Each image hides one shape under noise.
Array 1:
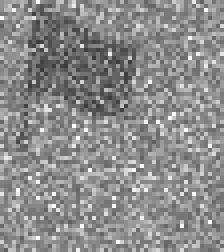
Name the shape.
flag
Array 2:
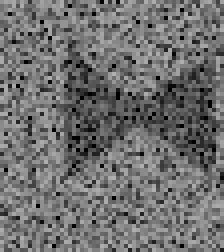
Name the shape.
bow tie
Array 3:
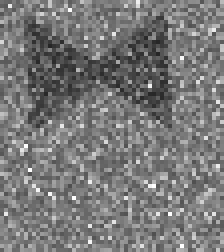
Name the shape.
bow tie
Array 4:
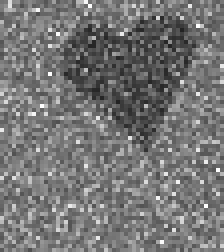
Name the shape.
heart
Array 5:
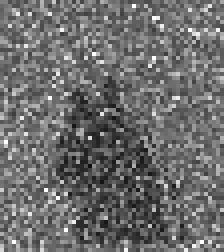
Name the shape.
chess knight
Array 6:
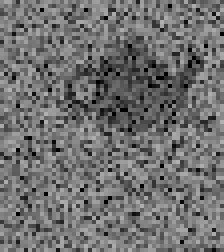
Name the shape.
teapot
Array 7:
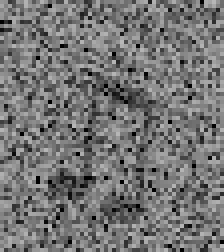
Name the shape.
pair of musical notes
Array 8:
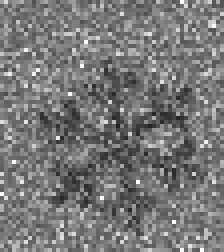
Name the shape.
snowflake
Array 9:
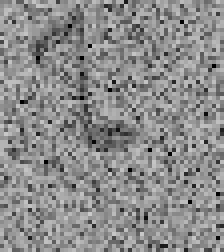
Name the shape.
musical note
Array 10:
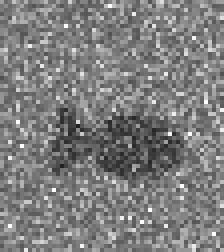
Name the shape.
fish
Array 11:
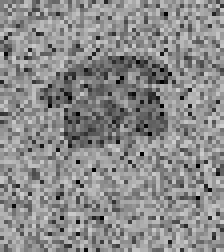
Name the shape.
telephone
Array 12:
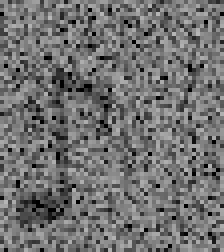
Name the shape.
musical note
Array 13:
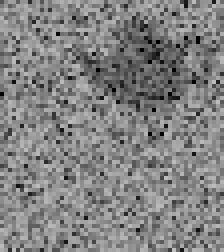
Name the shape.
teapot
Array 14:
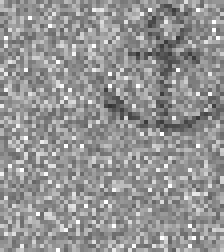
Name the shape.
anchor
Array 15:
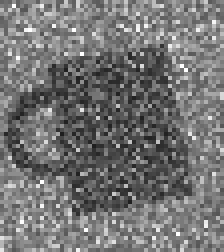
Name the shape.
cup
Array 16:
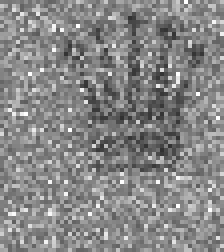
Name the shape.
chess queen
